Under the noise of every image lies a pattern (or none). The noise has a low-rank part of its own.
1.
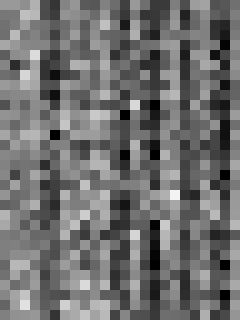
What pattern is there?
bands of columns
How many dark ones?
5
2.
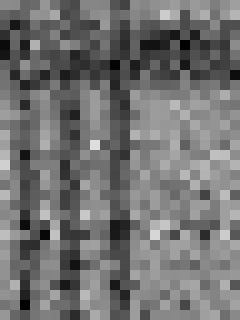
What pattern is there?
bands of rows crossing bands of columns
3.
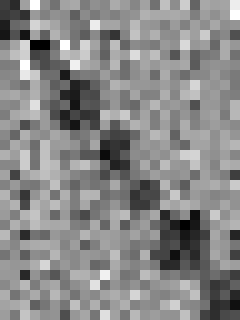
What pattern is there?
blocks along the diagonal
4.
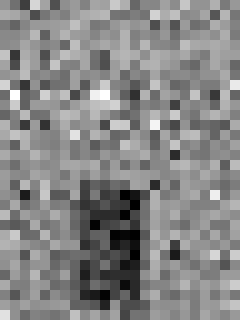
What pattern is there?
one block
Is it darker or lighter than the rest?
darker
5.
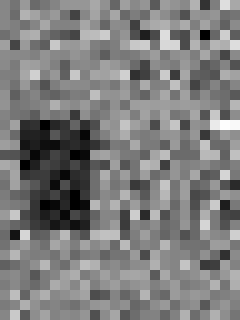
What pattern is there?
one block
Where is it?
middle left
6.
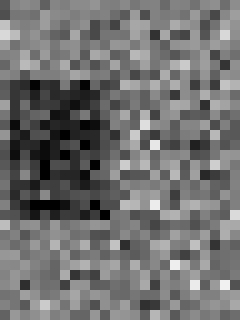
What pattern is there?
one block
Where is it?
middle left
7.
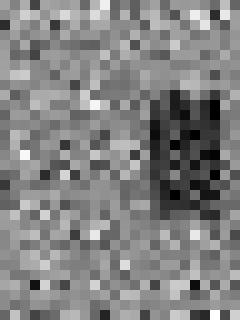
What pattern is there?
one block
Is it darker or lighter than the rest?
darker
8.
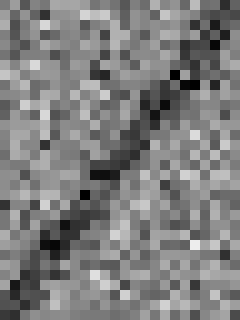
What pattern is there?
a diagonal band
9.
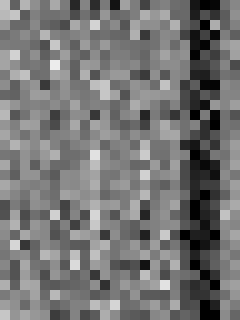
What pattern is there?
one band of columns
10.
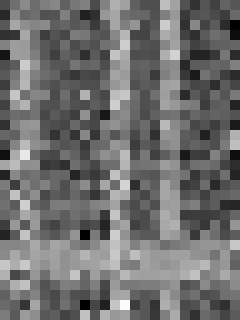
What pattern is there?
bands of rows crossing bands of columns
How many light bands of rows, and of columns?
1 and 3
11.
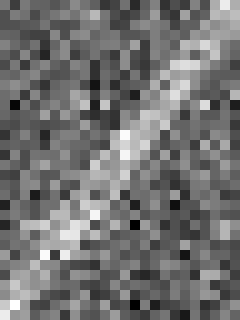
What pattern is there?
a diagonal band
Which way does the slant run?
bottom left to top right
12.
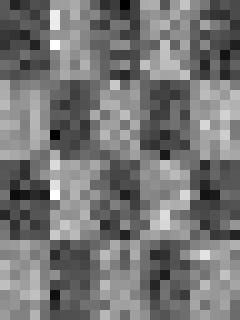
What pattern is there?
a checkerboard
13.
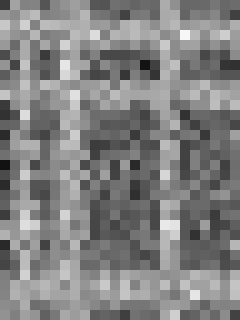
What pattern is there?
bands of rows crossing bands of columns
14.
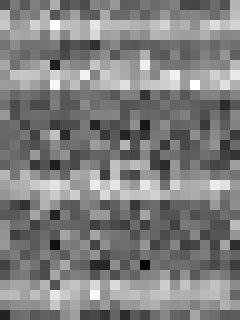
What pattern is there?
bands of rows
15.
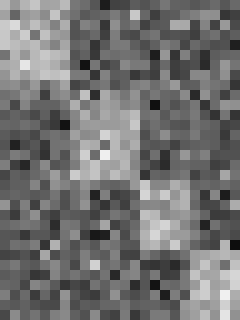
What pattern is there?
blocks along the diagonal
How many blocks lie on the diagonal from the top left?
4
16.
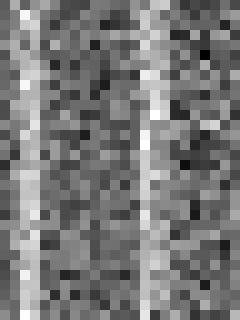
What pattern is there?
bands of columns
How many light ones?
2
